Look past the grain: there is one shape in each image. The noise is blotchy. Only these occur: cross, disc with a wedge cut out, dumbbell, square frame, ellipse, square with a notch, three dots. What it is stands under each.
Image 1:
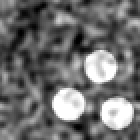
three dots
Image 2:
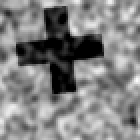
cross
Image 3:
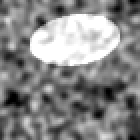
ellipse
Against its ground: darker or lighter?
lighter
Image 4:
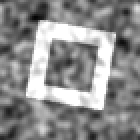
square frame
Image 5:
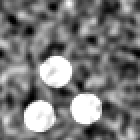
three dots
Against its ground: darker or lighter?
lighter
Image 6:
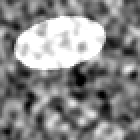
ellipse
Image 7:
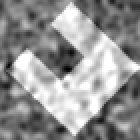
square with a notch
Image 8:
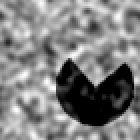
disc with a wedge cut out
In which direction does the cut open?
up
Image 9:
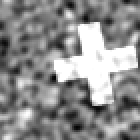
cross
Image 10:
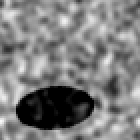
ellipse
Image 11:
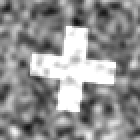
cross
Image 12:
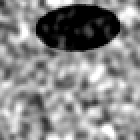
ellipse
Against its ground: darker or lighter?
darker
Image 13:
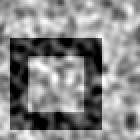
square frame
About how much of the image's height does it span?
two thirds
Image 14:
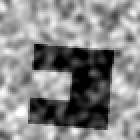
square with a notch
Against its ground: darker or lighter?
darker
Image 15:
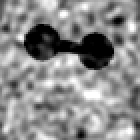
dumbbell
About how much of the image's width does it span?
two thirds
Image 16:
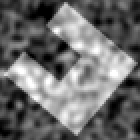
square with a notch
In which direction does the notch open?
up and left
